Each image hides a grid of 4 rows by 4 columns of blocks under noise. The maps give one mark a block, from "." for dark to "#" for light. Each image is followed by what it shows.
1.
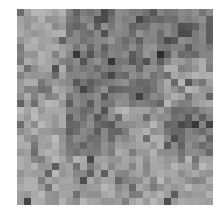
#...
#..#
#.#.
####
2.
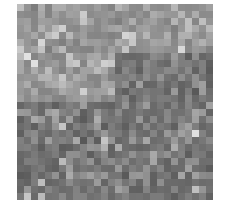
####
##..
....
....
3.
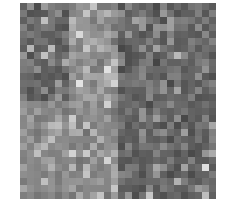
.#..
.#..
##..
##..
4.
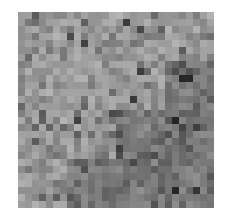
####
###.
##..
#...
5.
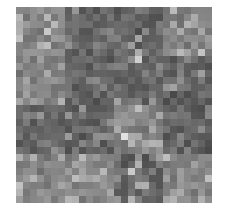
#..#
#...
..#.
##.#
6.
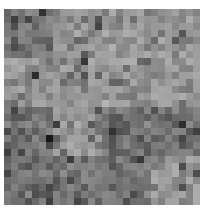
.###
####
.#..
...#
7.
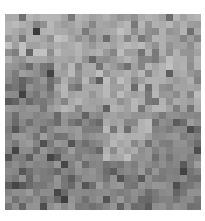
####
.###
..#.
....
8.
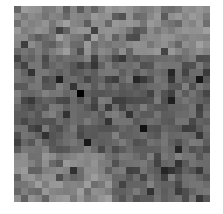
####
....
....
##..
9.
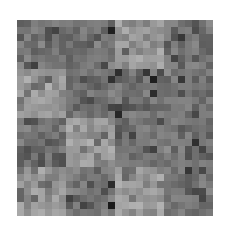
..#.
#...
.#..
#.#.
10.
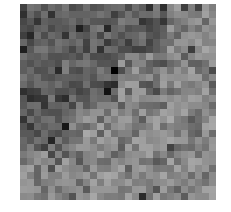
...#
..##
.###
####
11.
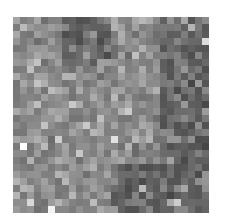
#.#.
###.
###.
##..
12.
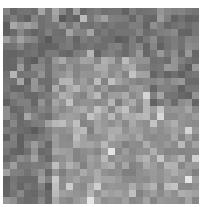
....
.##.
.###
.###
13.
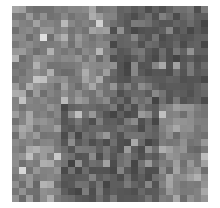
##..
##..
#..#
#..#
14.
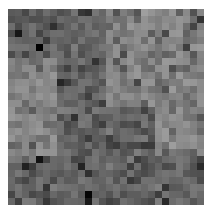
..##
#.##
#..#
....
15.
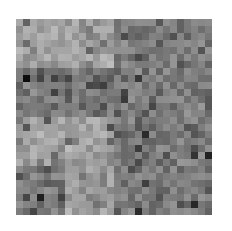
##..
....
##..
.#..
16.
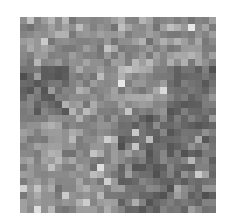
####
.##.
##..
##..
